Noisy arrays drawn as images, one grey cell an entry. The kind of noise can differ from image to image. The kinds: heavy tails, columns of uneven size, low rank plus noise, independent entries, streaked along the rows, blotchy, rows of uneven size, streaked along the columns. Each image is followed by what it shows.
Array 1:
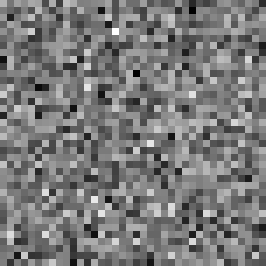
independent entries
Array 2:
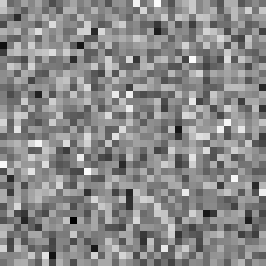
independent entries
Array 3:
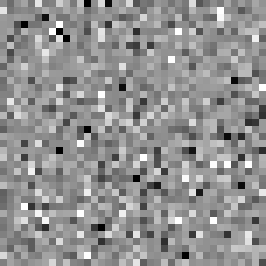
heavy tails
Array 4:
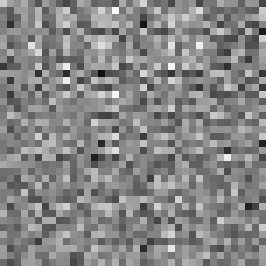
low rank plus noise
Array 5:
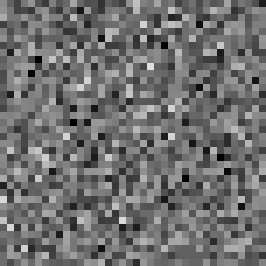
independent entries
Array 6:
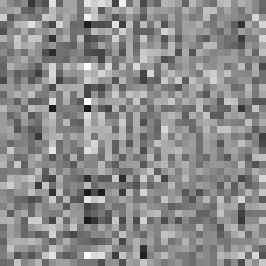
low rank plus noise
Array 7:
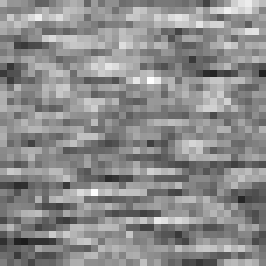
streaked along the rows
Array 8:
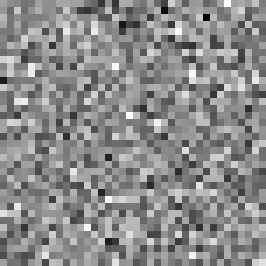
independent entries
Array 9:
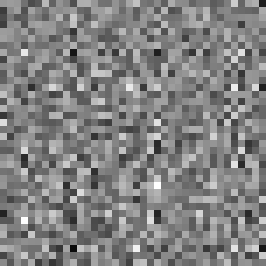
low rank plus noise
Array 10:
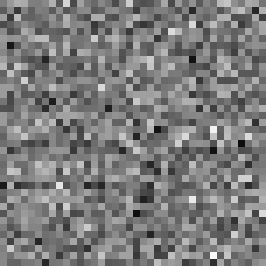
low rank plus noise
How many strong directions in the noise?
five to eight
